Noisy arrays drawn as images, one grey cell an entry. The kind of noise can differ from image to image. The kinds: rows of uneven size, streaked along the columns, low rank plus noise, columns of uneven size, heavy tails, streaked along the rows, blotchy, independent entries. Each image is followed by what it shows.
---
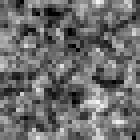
blotchy
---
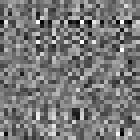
low rank plus noise
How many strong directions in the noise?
two
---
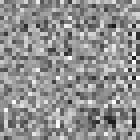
low rank plus noise
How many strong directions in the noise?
one
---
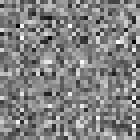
low rank plus noise
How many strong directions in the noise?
three or four
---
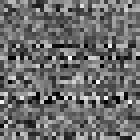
rows of uneven size
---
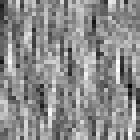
streaked along the columns
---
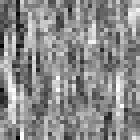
streaked along the columns
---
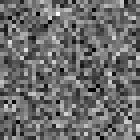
independent entries
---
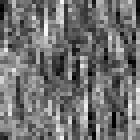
streaked along the columns
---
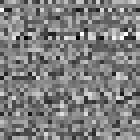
rows of uneven size
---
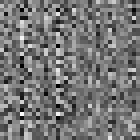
columns of uneven size
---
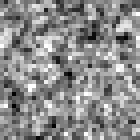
blotchy
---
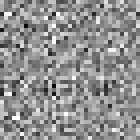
low rank plus noise
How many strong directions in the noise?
two
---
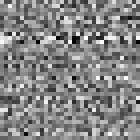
rows of uneven size
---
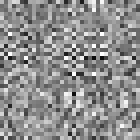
low rank plus noise
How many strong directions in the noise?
one
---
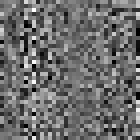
columns of uneven size
